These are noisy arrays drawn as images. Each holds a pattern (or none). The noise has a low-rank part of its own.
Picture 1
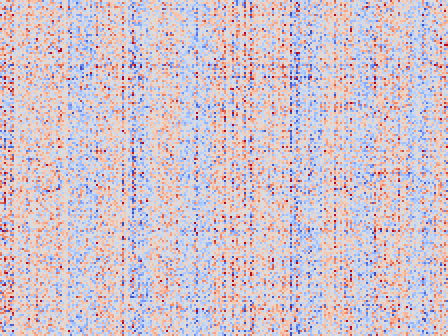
bands of columns
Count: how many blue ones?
6
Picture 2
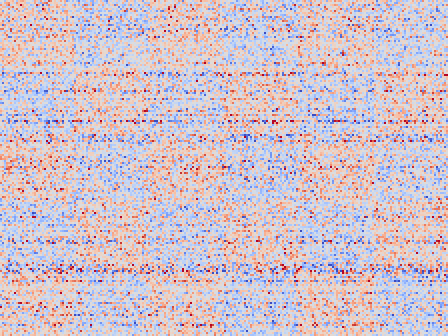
a checkerboard
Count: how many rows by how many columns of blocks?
5 by 6
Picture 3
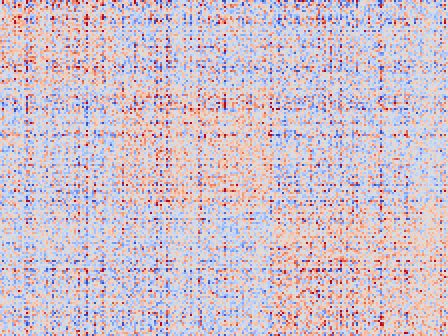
blocks along the diagonal
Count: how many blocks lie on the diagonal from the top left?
3
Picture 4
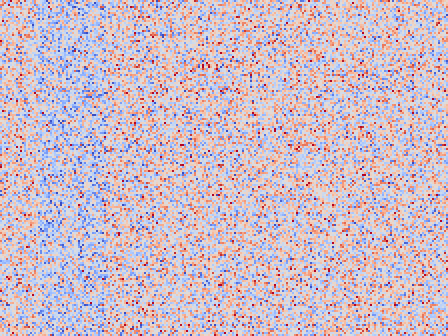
one band of columns
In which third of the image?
left
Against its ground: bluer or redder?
bluer
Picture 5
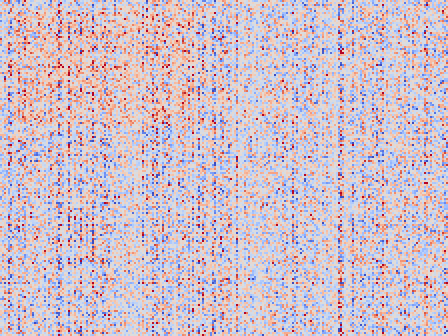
one block
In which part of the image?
top left
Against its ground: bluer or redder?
redder
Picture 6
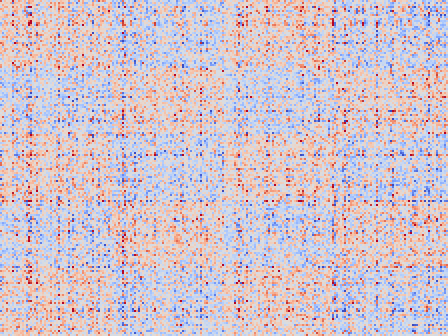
a checkerboard
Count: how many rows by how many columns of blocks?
5 by 4
